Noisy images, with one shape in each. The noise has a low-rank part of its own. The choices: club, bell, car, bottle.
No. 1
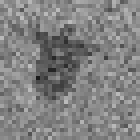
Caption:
dark bell
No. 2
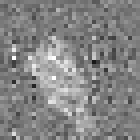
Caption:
light bottle
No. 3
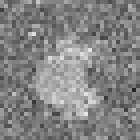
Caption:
light car
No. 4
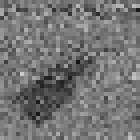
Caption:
dark bottle
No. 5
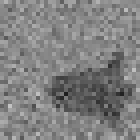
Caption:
dark bell
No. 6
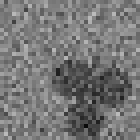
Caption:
dark club
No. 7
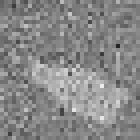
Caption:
light bottle
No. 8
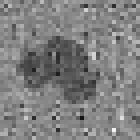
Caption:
dark car
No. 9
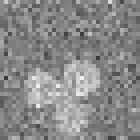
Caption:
light club
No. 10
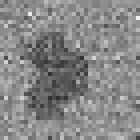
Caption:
dark car
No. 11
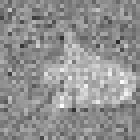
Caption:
light bell
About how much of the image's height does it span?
two thirds
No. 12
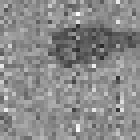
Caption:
dark bottle
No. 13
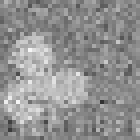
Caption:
light club
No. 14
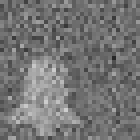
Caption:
light bell
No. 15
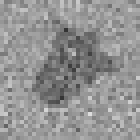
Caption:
dark bell
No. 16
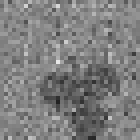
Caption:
dark club
